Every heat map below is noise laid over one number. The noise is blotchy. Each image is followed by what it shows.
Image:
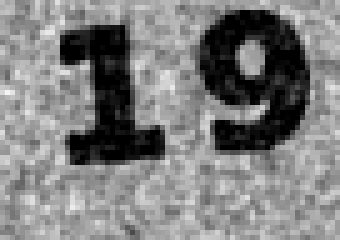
19
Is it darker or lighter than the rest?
darker
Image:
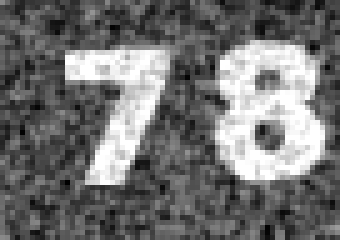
78
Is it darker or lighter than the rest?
lighter
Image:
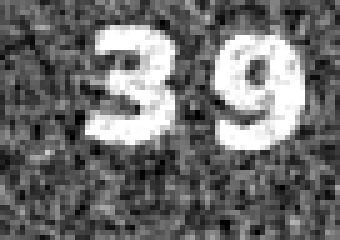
39
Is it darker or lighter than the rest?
lighter
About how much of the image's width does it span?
two thirds
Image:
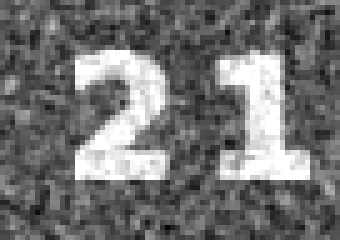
21
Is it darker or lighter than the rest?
lighter
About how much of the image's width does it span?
two thirds
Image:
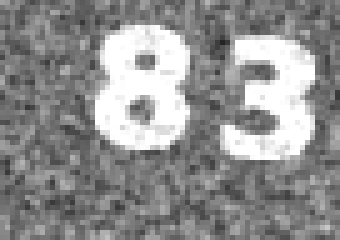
83
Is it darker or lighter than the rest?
lighter
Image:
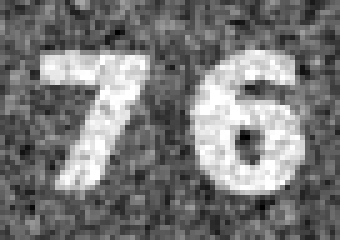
76
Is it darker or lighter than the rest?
lighter
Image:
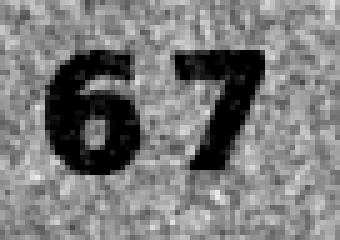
67
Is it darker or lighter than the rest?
darker
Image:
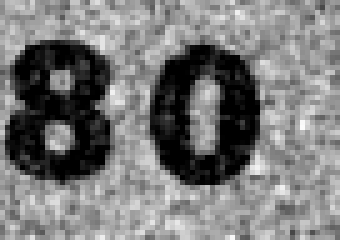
80
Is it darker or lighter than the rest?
darker
